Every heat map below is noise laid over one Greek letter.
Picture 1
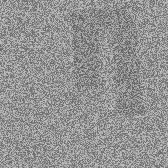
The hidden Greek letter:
eta
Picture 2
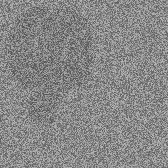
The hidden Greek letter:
phi
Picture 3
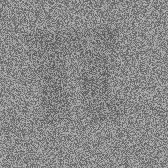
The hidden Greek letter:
pi
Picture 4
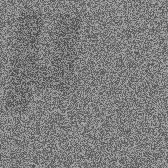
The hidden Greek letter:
mu
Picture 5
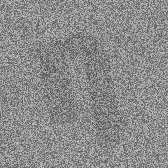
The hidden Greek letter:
eta
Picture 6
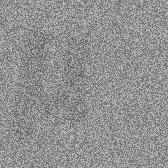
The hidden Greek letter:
mu
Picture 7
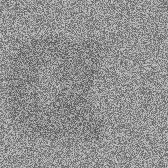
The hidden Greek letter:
alpha
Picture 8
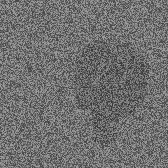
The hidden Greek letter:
phi
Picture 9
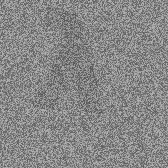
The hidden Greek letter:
lambda
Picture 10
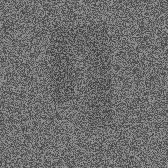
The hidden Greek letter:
eta
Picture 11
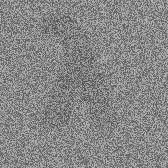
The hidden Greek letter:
lambda
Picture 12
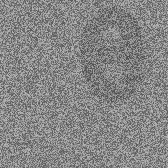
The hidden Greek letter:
theta
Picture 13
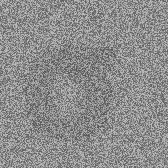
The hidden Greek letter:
sigma
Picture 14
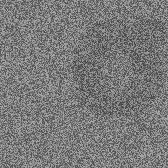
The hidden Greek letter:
sigma
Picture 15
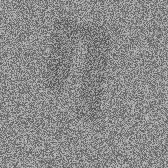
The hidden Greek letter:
eta
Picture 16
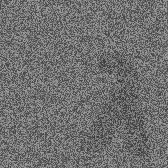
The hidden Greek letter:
lambda
